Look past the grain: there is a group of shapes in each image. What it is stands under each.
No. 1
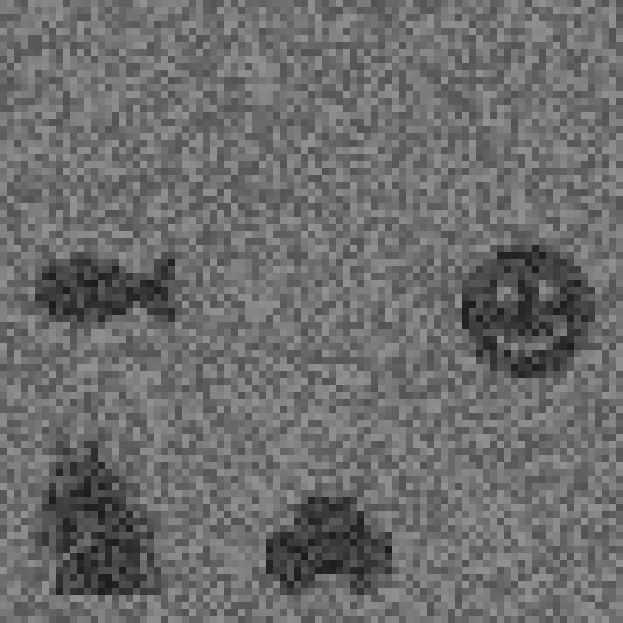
middle left: fish; middle right: smiling face; bottom left: chess knight; bottom middle: car
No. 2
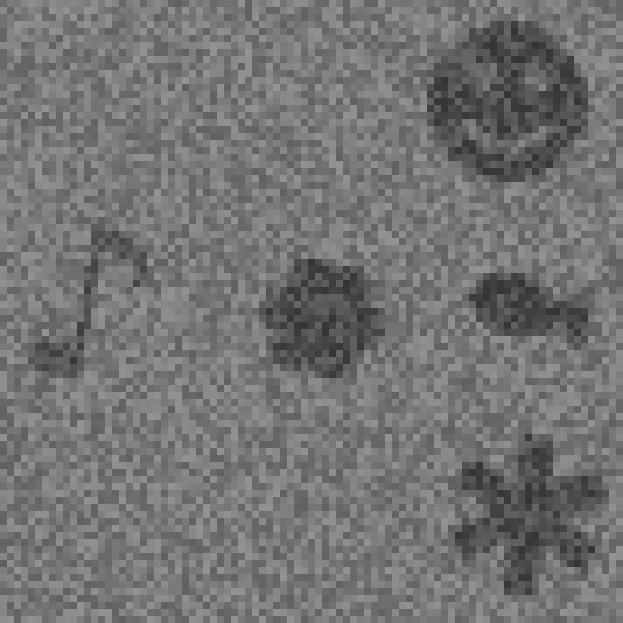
top right: smiling face; middle left: musical note; centre: flower; middle right: fish; bottom right: asterisk
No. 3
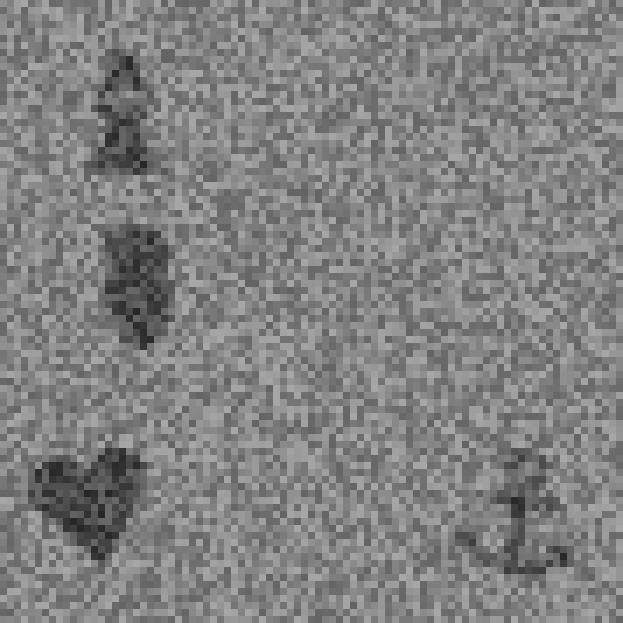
top left: chess bishop; middle left: footprint; bottom left: heart; bottom right: anchor
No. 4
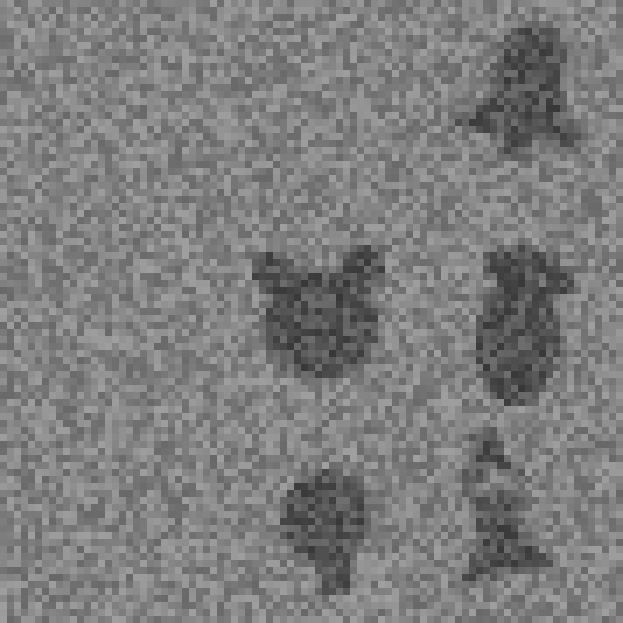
top right: bell; centre: bear's head; middle right: footprint; bottom middle: light bulb; bottom right: chess bishop
